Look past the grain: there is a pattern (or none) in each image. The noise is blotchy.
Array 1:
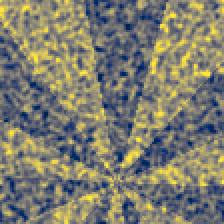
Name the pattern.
spokes from one point
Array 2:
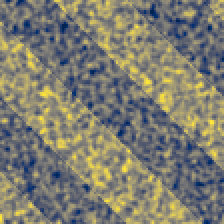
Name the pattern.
diagonal stripes
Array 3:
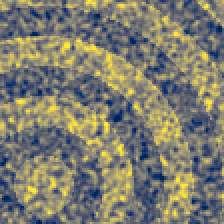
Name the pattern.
rings round one point
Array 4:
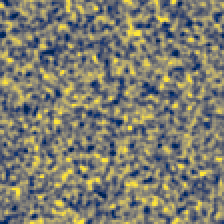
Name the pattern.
only noise
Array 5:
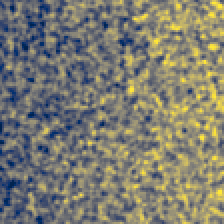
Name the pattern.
a smooth slope
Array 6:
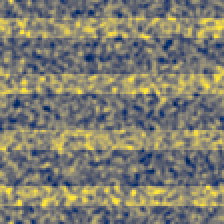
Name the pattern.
horizontal stripes
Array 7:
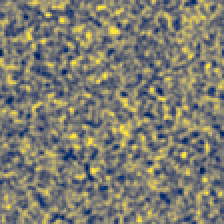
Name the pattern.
only noise
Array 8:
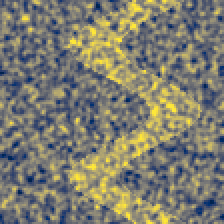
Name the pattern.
a wavy band
